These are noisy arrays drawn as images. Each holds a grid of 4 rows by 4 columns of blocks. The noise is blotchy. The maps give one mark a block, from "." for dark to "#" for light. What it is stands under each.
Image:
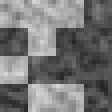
###.
.#..
#...
.##.
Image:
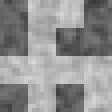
.##.
.#..
####
.#.#
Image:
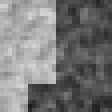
##..
##..
##..
#...
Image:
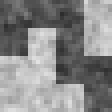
...#
.#.#
##..
###.
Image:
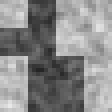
#.##
..##
#..#
#..#
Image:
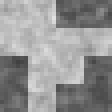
##..
####
.##.
.#..
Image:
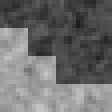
....
#...
##..
####
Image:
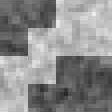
..##
.###
##..
#...
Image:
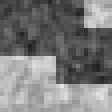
...#
....
##..
####
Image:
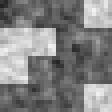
...#
##..
#...
...#
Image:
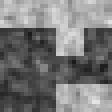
####
..#.
....
..##
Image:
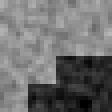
####
####
##..
#...
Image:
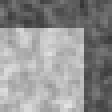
....
###.
###.
###.
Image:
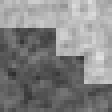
####
..##
...#
....
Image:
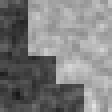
.###
.###
..##
...#
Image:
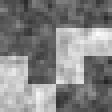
....
..##
#.#.
##..
